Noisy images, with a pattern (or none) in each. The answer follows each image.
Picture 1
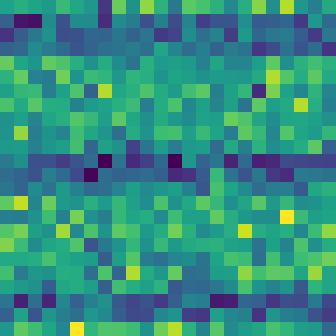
bands of rows
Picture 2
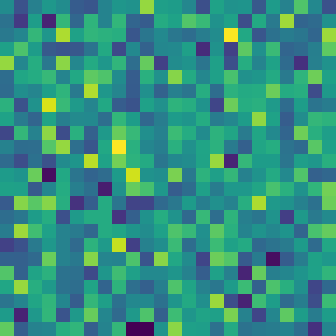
only noise
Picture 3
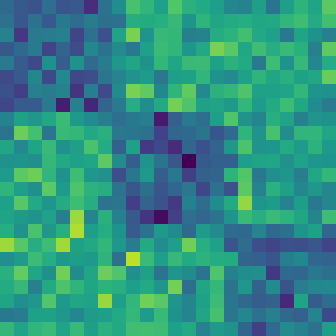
blocks along the diagonal
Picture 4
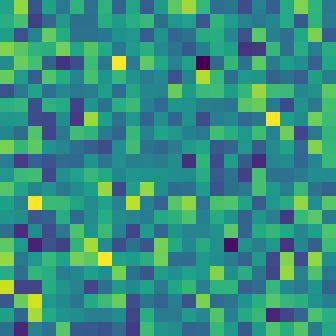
only noise
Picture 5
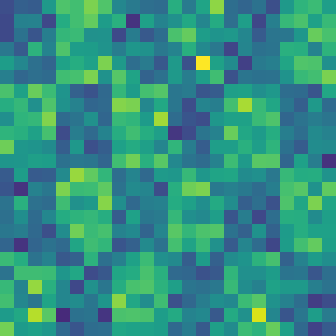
a checkerboard
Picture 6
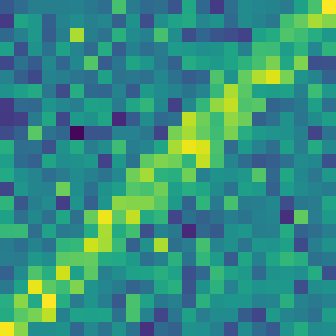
a diagonal band
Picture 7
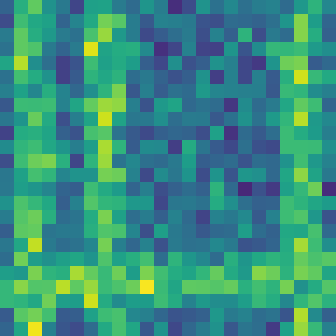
bands of rows crossing bands of columns
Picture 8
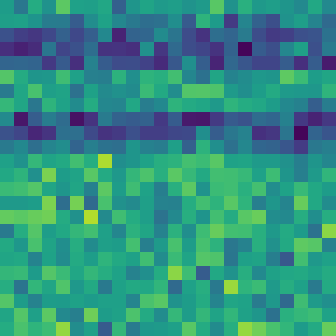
bands of rows
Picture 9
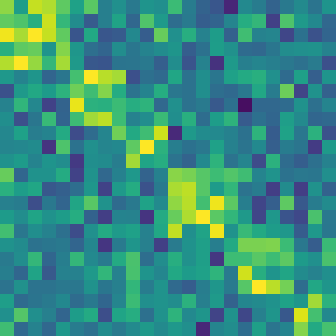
blocks along the diagonal
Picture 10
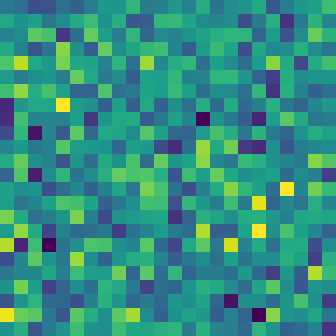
only noise
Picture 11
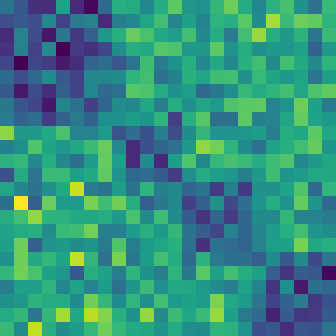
blocks along the diagonal
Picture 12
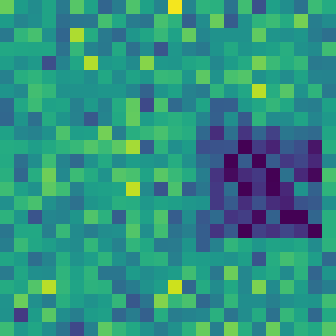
one block
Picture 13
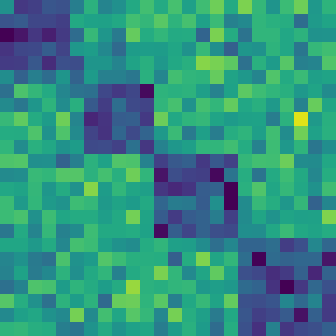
blocks along the diagonal
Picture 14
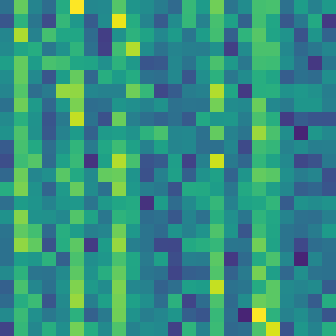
bands of columns
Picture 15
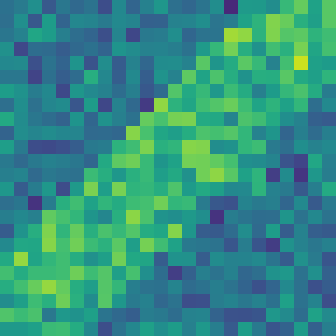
a diagonal band
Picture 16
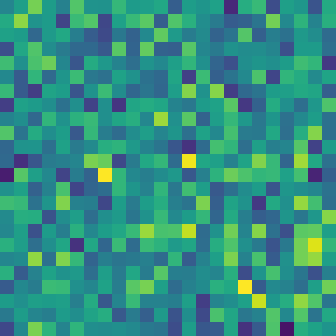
only noise
